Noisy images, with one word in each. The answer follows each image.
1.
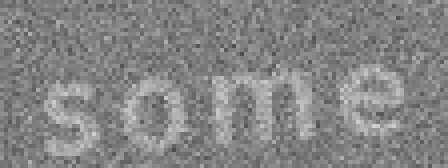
some
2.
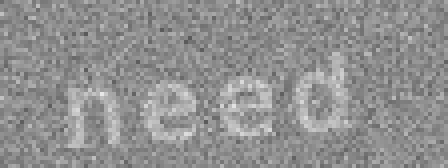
need
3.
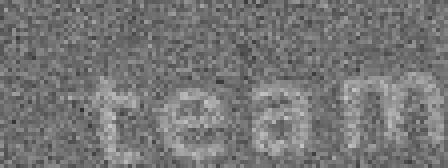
team
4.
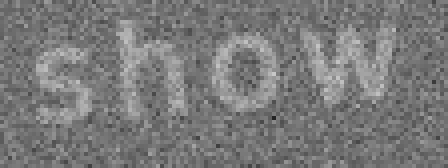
show
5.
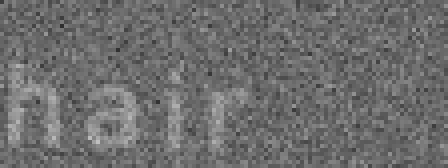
hair
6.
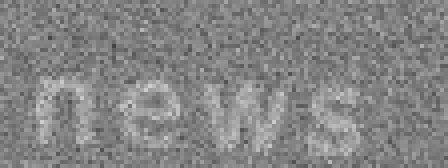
news
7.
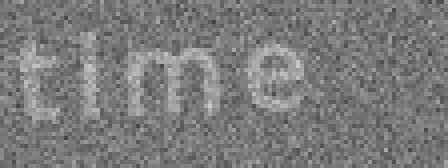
time
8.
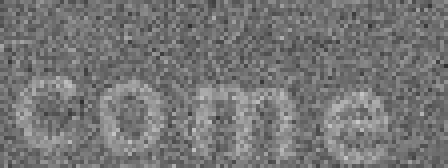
come
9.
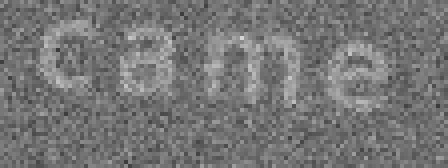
came
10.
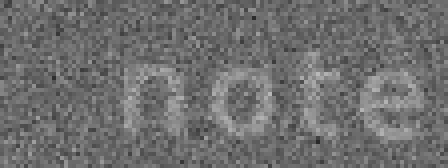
note
